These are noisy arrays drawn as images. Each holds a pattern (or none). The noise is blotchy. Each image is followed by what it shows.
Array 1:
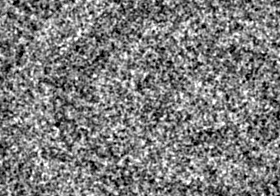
rings round one point
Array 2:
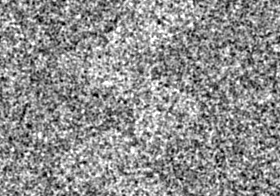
a wavy band
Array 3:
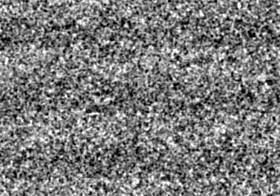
horizontal stripes
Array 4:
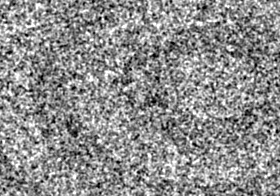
rings round one point
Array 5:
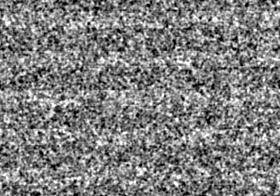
horizontal stripes
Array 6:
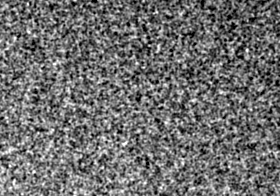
a smooth slope
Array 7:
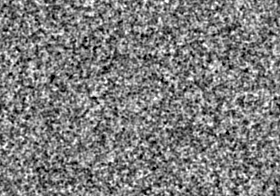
only noise
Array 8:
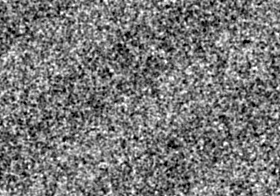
diagonal stripes
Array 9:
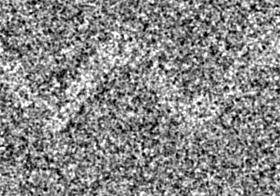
a wavy band
